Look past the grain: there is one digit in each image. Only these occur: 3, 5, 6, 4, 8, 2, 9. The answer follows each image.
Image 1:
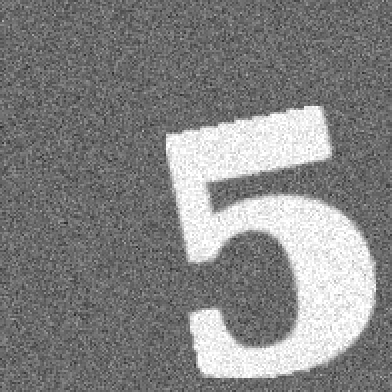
5
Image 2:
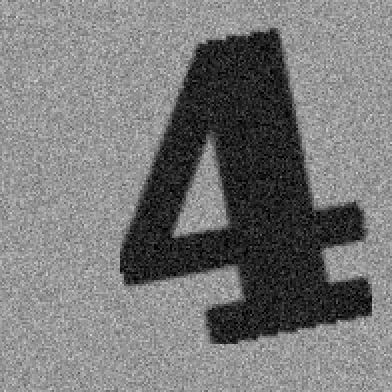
4
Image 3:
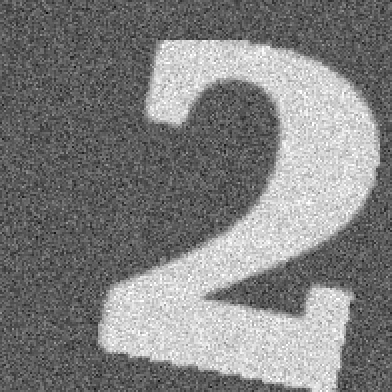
2
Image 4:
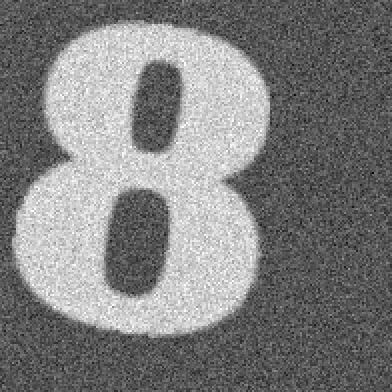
8
